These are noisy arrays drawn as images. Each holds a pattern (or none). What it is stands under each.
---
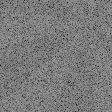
spokes from one point
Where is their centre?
top right
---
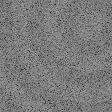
rings round one point
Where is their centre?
top right
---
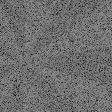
spokes from one point
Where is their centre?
middle left
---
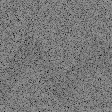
a wavy band
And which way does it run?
left to right
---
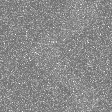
a wavy band
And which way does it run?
top to bottom
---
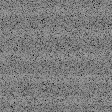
horizontal stripes
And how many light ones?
5
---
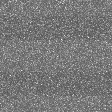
horizontal stripes
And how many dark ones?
2
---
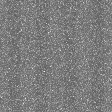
vertical stripes
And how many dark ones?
4
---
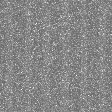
vertical stripes
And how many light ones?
6
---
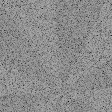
spokes from one point
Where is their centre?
bottom middle
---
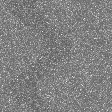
a wavy band
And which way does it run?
top to bottom
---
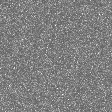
only noise
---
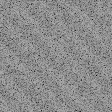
diagonal stripes
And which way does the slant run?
top left to bottom right
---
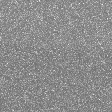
a sharp edge
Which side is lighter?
top
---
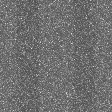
vertical stripes
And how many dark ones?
2
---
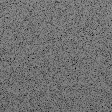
a smooth slope
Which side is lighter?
top
